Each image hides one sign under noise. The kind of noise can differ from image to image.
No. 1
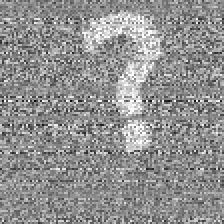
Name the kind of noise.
rows of uneven size
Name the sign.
question mark
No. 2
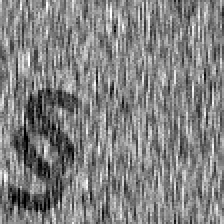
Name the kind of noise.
streaked along the columns
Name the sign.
section sign
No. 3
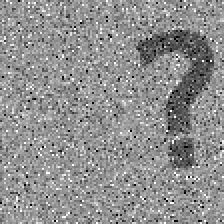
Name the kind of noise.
heavy tails
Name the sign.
question mark
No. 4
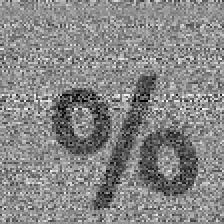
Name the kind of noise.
rows of uneven size
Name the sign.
percent sign
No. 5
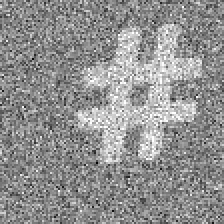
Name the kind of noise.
independent entries
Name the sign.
hash sign
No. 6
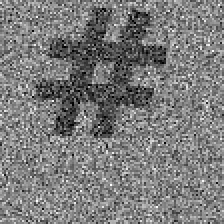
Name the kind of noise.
independent entries
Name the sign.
hash sign
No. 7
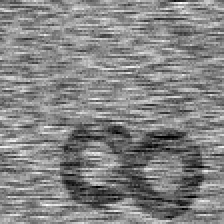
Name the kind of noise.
streaked along the rows
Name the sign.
infinity sign
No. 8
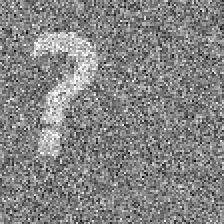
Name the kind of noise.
independent entries
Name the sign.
question mark
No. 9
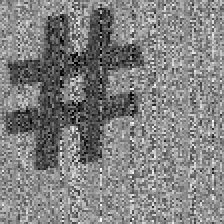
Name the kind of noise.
columns of uneven size
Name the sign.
hash sign
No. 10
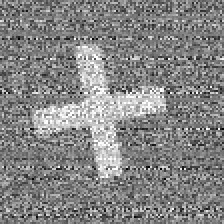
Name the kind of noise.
rows of uneven size
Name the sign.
plus sign
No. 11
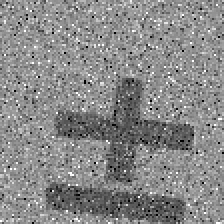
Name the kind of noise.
heavy tails
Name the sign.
plus-minus sign
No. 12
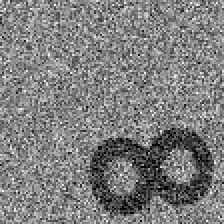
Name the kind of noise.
independent entries
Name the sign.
infinity sign
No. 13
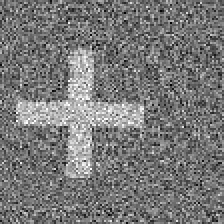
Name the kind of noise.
low rank plus noise
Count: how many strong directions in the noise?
five to eight
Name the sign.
plus sign
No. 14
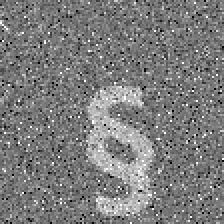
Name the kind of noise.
heavy tails
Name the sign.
section sign
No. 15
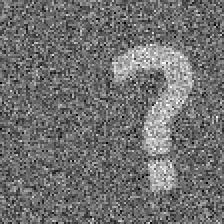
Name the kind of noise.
independent entries
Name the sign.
question mark
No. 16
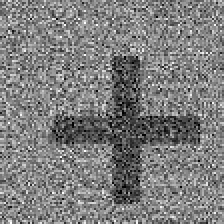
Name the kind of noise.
low rank plus noise
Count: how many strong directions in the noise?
three or four
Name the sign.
plus sign
